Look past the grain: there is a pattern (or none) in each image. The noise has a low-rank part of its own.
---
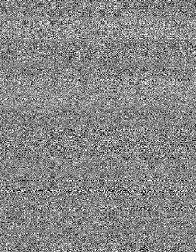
bands of rows
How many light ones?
2
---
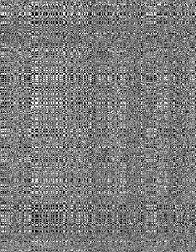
bands of rows crossing bands of columns
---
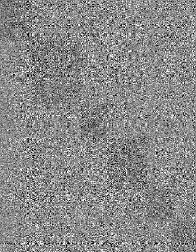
blocks along the diagonal
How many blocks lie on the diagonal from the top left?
6
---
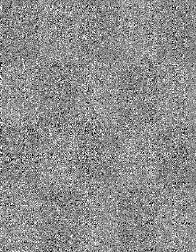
a checkerboard
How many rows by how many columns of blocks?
4 by 5
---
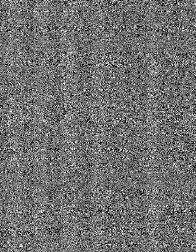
bands of columns
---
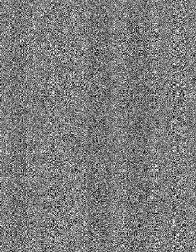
bands of columns
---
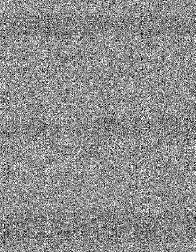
bands of rows
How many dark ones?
3
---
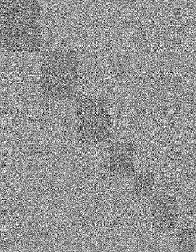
blocks along the diagonal
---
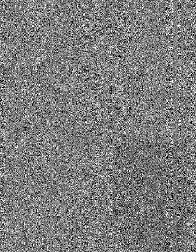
one block
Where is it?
bottom right
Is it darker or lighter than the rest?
darker
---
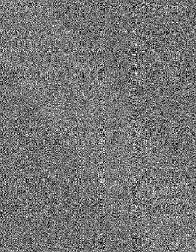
a diagonal band
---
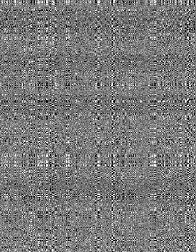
bands of rows
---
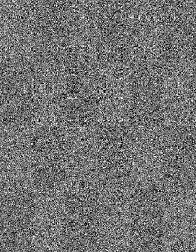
a checkerboard
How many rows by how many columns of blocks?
4 by 6
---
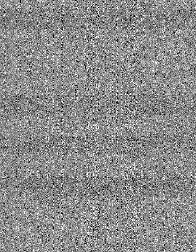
bands of rows
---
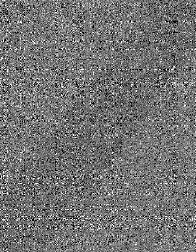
a diagonal band
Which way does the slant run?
bottom left to top right
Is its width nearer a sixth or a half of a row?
a half
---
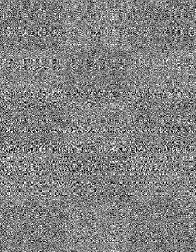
a checkerboard
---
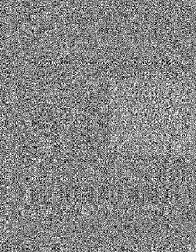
one block
